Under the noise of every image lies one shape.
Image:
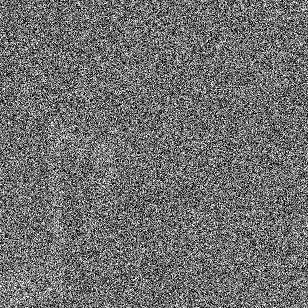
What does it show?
light musical note
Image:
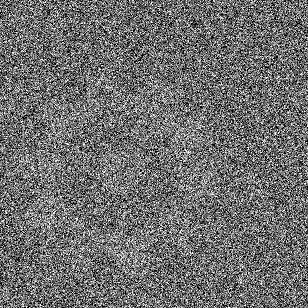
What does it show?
light gear
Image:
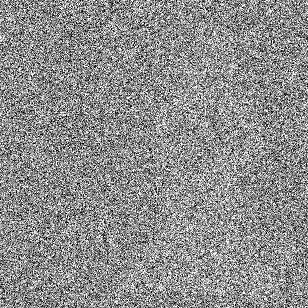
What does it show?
light chess bishop
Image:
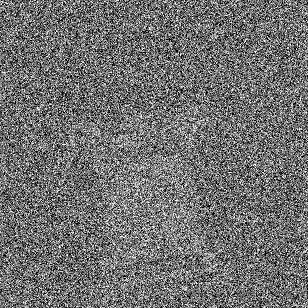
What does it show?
light chess rook
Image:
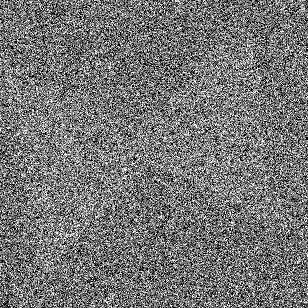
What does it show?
light bow tie
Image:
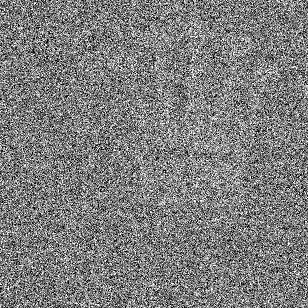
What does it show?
light chess queen
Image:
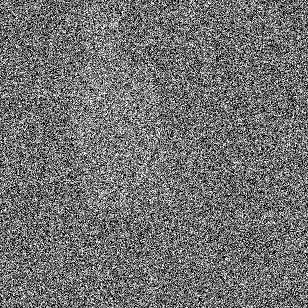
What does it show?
light bottle
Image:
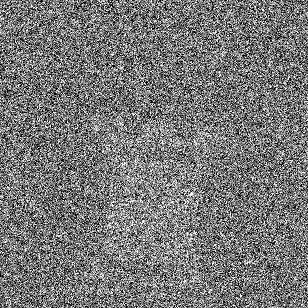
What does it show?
light chess rook
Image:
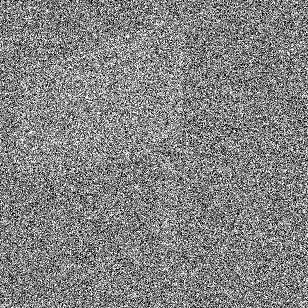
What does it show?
light flag
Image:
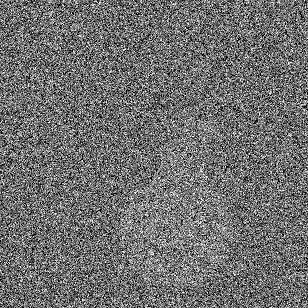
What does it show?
light pear
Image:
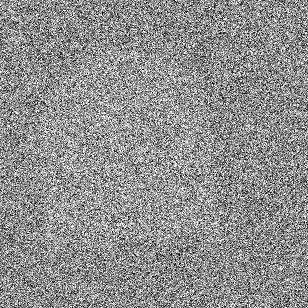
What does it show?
light ghost
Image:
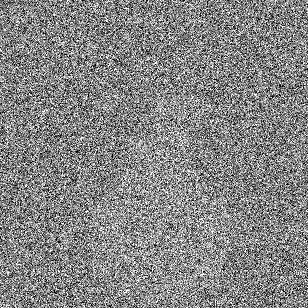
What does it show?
light pear
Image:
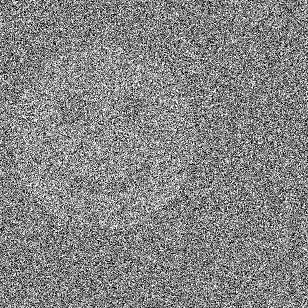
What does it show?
light smiling face
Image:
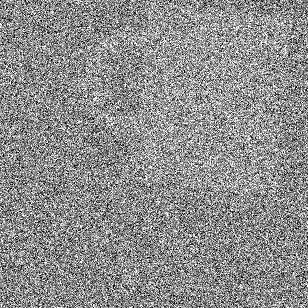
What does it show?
light cup
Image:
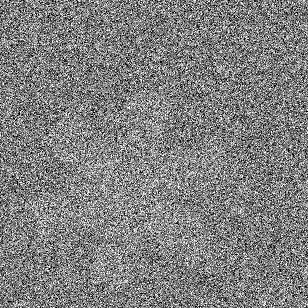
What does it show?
light asterisk
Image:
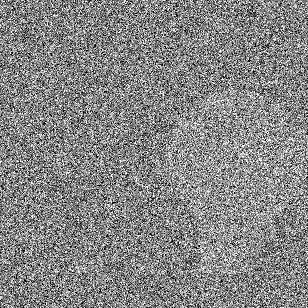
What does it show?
light light bulb
